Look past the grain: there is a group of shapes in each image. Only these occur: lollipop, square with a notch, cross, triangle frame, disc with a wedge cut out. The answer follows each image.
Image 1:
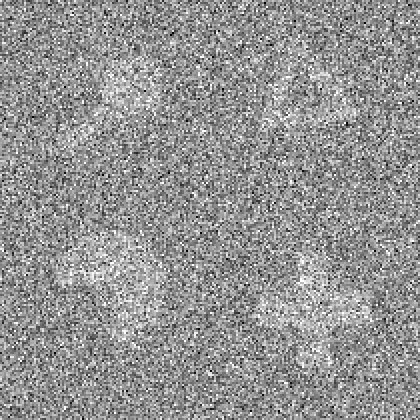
top left: lollipop; top right: triangle frame; bottom left: disc with a wedge cut out; bottom right: cross
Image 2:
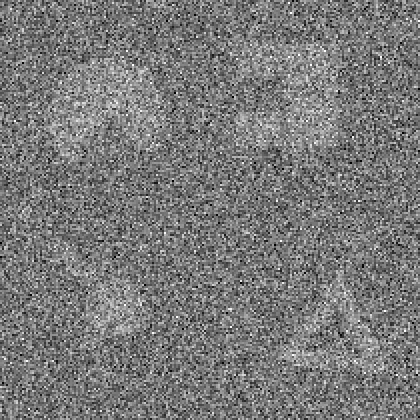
top left: disc with a wedge cut out; top right: square with a notch; bottom left: lollipop; bottom right: triangle frame
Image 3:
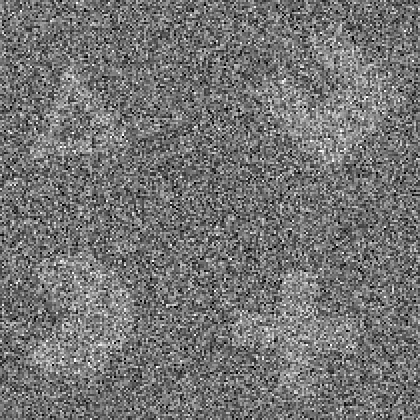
top left: triangle frame; top right: square with a notch; bottom left: disc with a wedge cut out; bottom right: cross
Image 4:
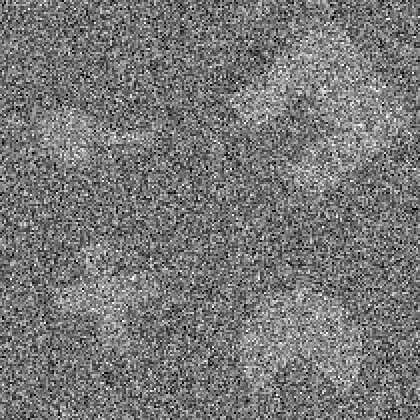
top left: lollipop; top right: square with a notch; bottom left: cross; bottom right: disc with a wedge cut out
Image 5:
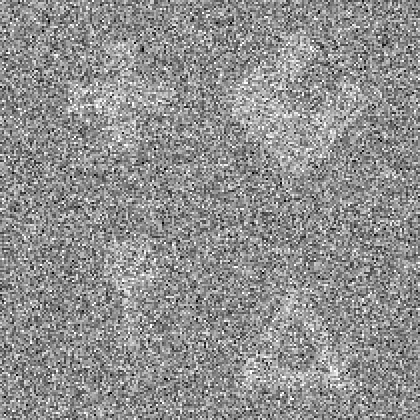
top left: cross; top right: square with a notch; bottom left: lollipop; bottom right: triangle frame
